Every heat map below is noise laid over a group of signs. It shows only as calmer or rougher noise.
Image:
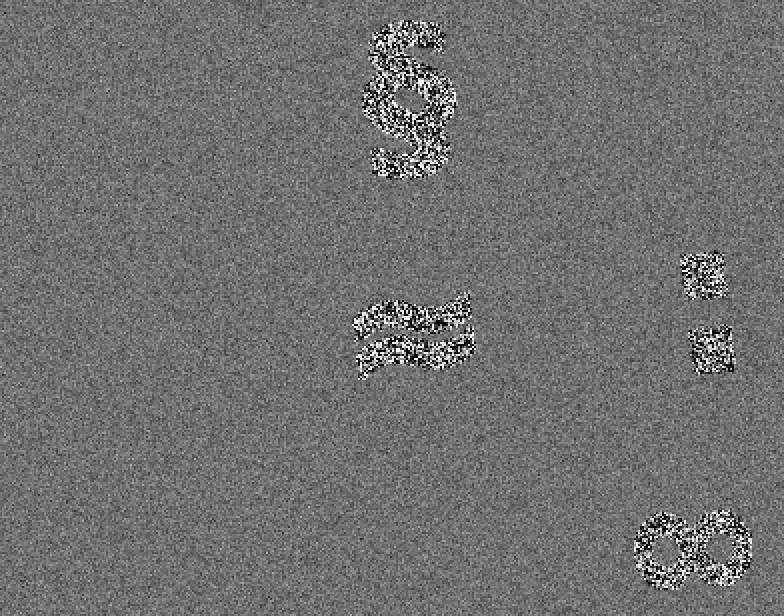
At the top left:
nothing
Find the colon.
middle right
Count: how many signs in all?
4
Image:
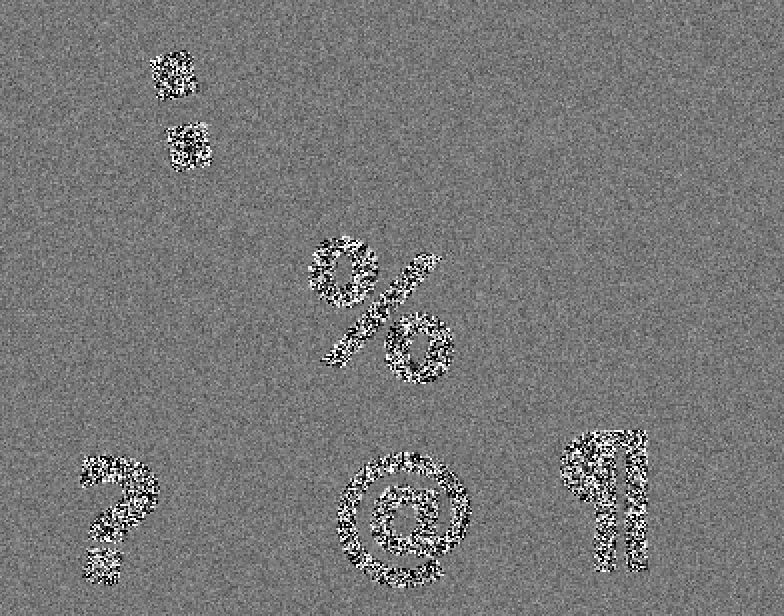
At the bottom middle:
at sign
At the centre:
percent sign
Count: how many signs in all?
5
